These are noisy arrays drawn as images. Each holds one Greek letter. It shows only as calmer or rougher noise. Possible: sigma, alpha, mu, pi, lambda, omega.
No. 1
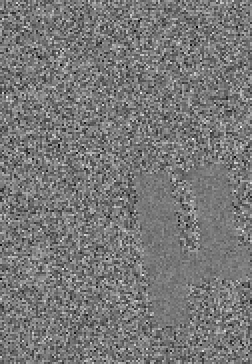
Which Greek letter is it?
mu
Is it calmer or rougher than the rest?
calmer
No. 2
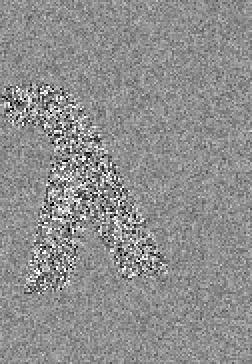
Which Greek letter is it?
lambda
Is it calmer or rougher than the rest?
rougher
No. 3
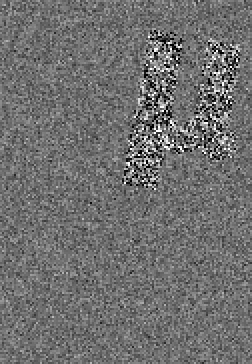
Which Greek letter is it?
mu
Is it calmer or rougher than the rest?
rougher
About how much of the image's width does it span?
half
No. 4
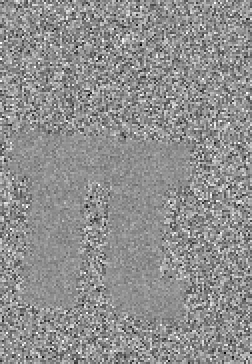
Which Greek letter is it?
pi
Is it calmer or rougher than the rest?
calmer
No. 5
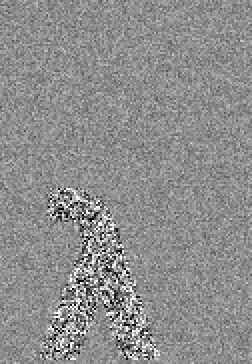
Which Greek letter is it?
lambda
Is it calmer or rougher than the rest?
rougher
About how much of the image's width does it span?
half
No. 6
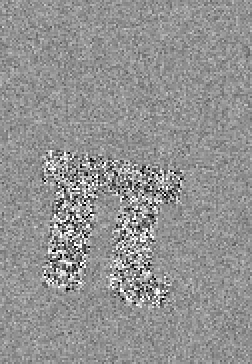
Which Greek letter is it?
pi
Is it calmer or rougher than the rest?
rougher
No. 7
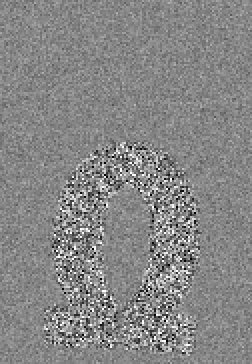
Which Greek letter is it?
omega
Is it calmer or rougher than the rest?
rougher
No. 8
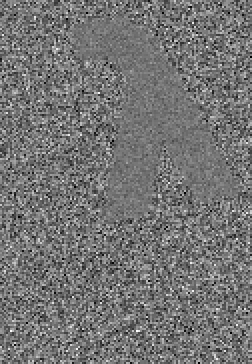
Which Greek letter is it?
lambda
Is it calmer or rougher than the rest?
calmer
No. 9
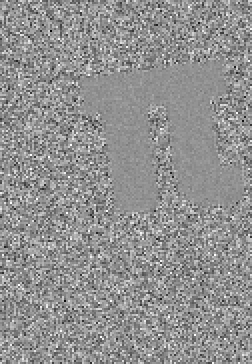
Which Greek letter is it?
pi
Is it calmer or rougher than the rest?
calmer
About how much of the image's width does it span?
two thirds
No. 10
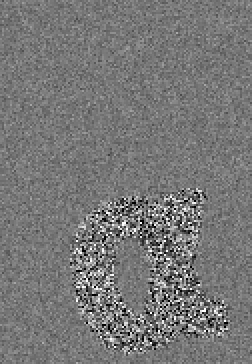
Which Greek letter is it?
alpha
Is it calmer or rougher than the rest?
rougher
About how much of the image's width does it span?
two thirds
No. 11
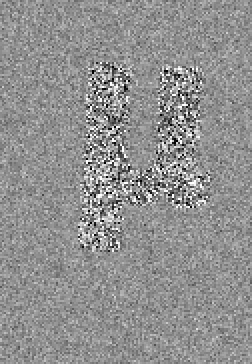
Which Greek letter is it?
mu
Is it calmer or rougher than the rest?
rougher
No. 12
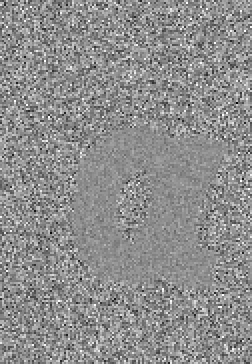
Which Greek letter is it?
alpha
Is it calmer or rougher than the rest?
calmer
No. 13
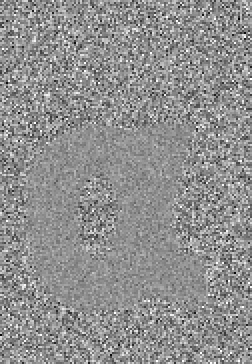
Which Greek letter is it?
alpha
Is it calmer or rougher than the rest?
calmer
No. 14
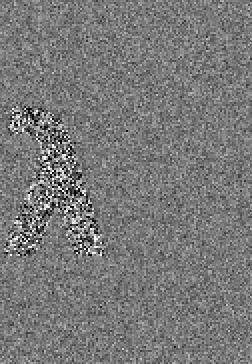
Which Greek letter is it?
lambda
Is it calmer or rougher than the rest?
rougher
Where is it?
middle left
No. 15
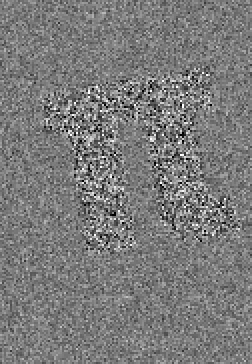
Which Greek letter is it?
pi
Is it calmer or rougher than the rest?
rougher
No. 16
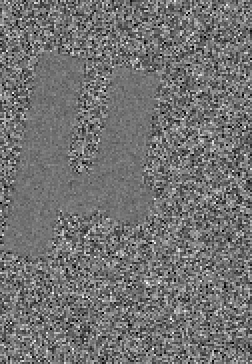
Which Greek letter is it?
mu
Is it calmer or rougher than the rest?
calmer
